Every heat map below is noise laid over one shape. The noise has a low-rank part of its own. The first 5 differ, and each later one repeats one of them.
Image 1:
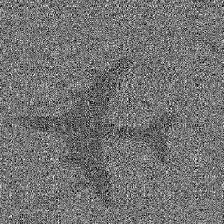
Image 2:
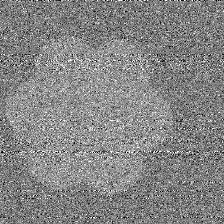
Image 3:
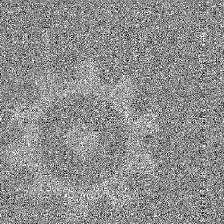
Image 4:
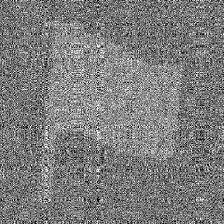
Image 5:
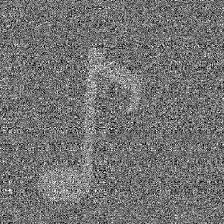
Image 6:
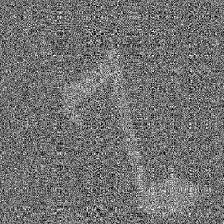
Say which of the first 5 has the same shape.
5
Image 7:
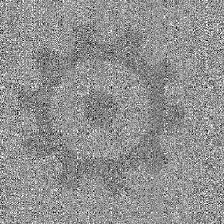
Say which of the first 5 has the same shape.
3
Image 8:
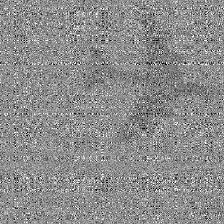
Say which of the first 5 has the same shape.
1
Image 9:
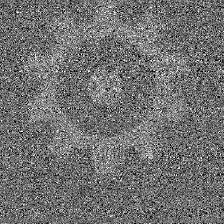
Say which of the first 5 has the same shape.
3
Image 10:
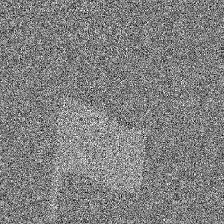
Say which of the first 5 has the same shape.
4
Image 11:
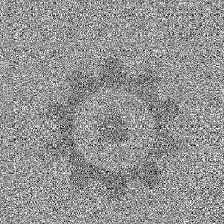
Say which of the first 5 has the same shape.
3
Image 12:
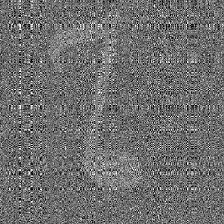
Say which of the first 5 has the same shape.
5
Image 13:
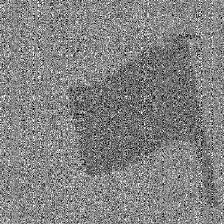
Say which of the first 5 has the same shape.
4
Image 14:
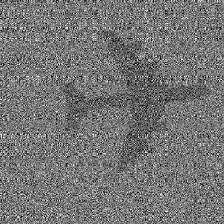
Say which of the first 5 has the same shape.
1
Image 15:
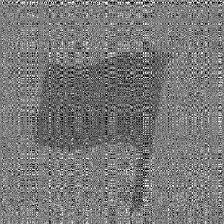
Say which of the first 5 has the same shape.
4
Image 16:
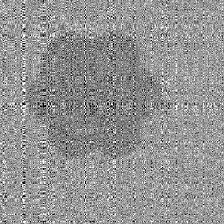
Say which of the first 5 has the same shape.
2
